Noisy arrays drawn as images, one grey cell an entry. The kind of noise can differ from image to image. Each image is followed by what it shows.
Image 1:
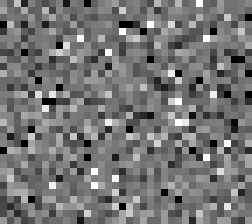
heavy tails
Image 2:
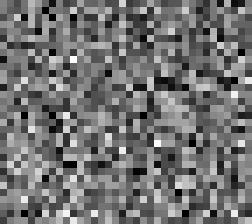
low rank plus noise
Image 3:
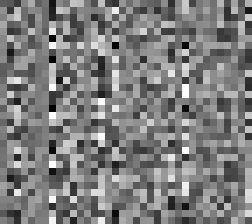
columns of uneven size
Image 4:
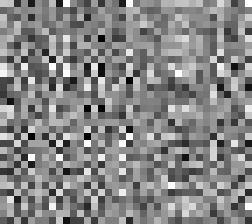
low rank plus noise
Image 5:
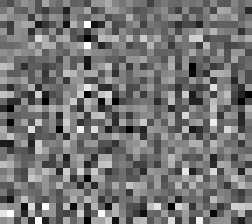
low rank plus noise
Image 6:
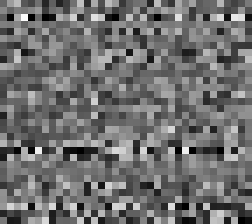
rows of uneven size
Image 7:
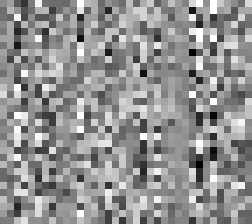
columns of uneven size
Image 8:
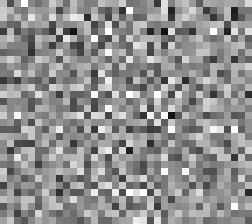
low rank plus noise
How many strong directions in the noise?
two
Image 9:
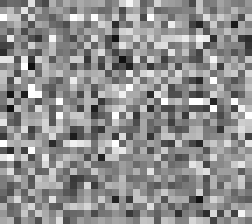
low rank plus noise
